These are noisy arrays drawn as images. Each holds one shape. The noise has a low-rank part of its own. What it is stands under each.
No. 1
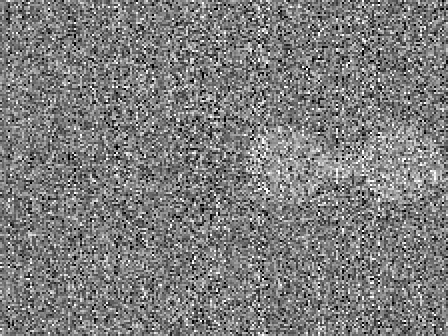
dumbbell
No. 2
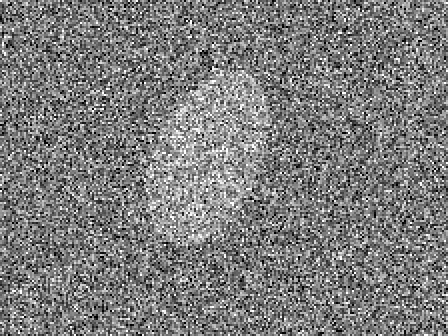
ellipse
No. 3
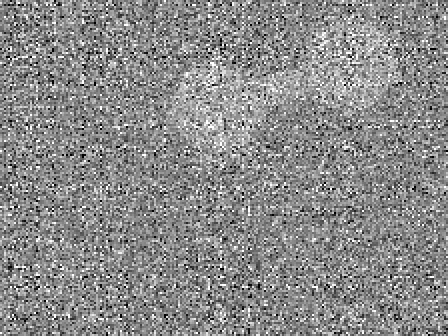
dumbbell
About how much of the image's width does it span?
half
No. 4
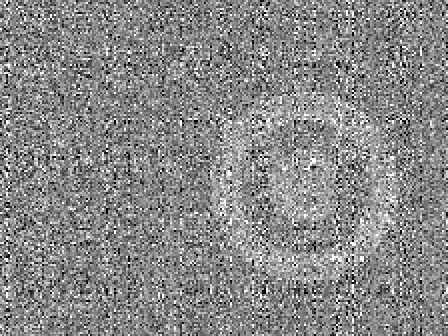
bullseye
